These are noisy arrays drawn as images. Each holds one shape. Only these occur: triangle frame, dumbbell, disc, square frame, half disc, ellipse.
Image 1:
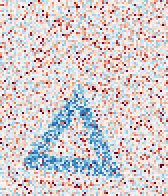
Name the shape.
triangle frame
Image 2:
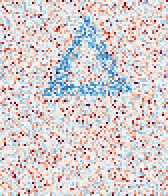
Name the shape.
triangle frame
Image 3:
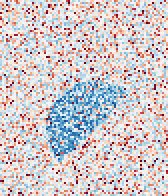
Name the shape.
half disc
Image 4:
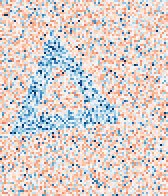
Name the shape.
triangle frame
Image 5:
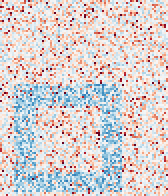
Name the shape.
square frame
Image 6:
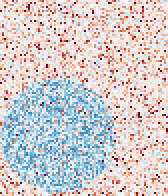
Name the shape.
disc
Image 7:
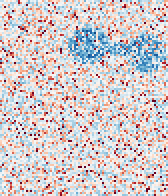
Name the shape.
dumbbell
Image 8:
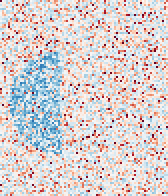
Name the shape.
half disc
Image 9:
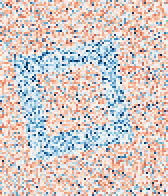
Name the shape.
square frame
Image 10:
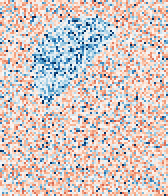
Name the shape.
half disc
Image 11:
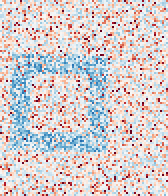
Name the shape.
square frame
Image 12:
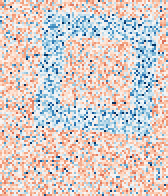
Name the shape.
square frame
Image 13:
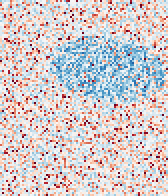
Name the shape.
ellipse
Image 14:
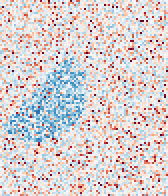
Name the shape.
half disc
